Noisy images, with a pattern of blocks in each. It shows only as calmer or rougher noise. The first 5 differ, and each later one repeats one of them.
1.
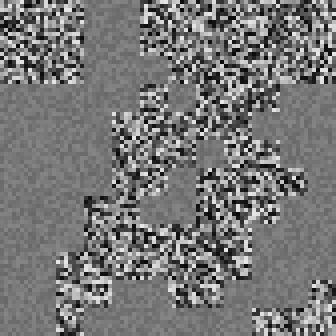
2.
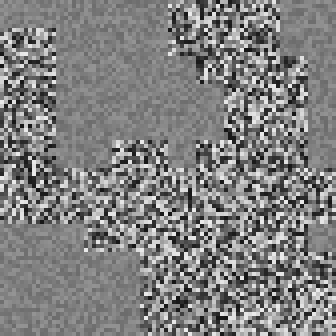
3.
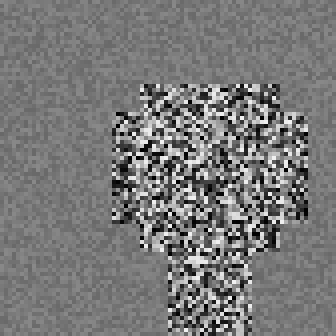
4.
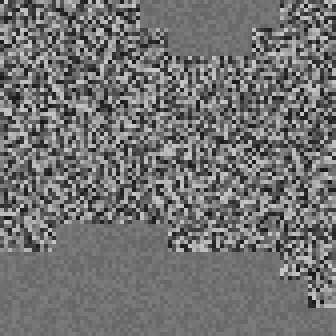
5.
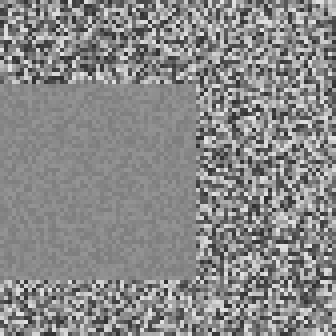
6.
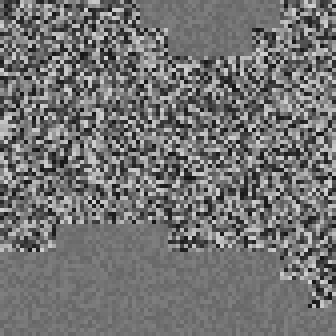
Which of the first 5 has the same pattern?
4
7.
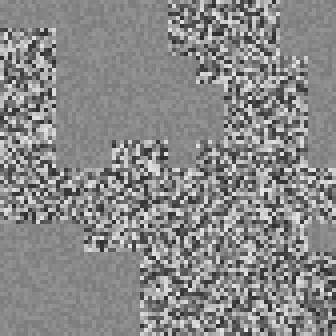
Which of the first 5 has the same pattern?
2
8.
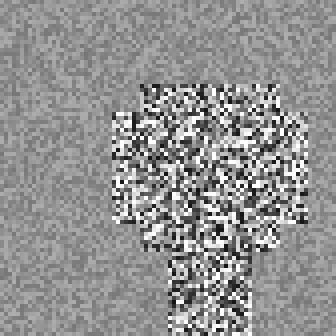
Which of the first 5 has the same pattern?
3
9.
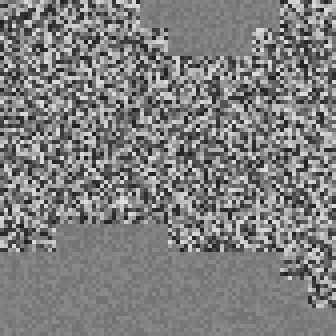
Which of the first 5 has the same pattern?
4
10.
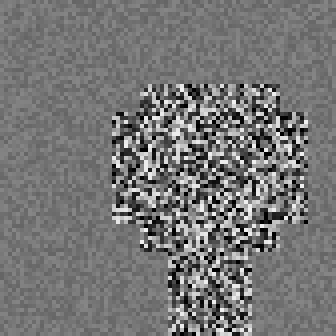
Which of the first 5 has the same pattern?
3
